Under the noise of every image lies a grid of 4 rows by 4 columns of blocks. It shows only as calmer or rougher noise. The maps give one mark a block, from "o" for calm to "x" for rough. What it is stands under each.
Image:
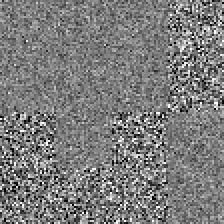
o o o x
o o o x
x o x o
x x x o
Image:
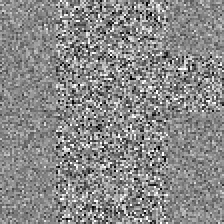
o x x o
o x x x
o x x o
o x x o
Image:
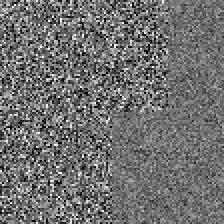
x x x o
x x x o
x x o o
x x o o
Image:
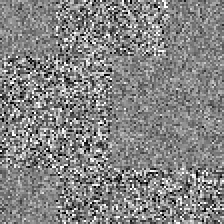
o x x o
x x o o
x x o o
o x x x
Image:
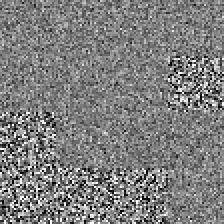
o o o o
o o o x
x o o o
x x x o
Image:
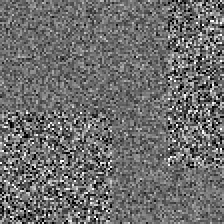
o o o x
o o o x
x x o x
x x o o
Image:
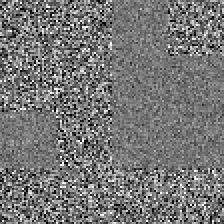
x x o x
x x o o
o x o o
x x x x
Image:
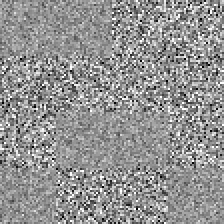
o o x x
x x x x
x o o x
o x x o
